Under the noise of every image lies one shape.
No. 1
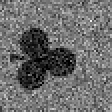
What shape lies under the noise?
club
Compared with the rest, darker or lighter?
darker
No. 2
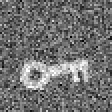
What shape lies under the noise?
key
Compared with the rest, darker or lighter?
lighter
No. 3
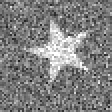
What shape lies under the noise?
star
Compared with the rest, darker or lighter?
lighter
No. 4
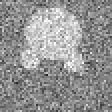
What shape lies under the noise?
bear's head
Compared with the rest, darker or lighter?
lighter
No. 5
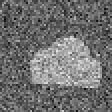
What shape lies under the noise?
cloud
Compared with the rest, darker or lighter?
lighter
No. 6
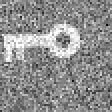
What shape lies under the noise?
key
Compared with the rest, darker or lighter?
lighter
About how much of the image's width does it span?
two thirds
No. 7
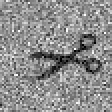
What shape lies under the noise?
pair of scissors
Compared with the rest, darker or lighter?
darker
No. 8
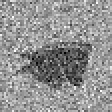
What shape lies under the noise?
chess knight
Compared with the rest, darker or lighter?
darker
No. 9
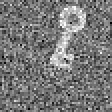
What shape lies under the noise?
key
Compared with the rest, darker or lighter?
lighter
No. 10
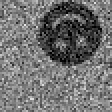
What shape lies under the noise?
smiling face
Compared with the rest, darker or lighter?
darker
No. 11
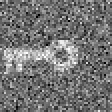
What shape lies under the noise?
key
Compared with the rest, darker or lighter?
lighter
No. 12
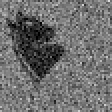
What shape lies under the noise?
chess knight
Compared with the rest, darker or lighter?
darker
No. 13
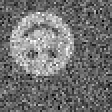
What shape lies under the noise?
smiling face
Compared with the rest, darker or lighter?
lighter
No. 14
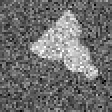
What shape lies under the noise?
chess pawn
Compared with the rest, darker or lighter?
lighter
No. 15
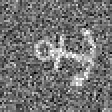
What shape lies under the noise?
anchor
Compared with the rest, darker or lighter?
lighter
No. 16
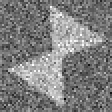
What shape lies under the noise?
bow tie
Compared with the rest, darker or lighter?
lighter
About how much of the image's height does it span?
nearly all
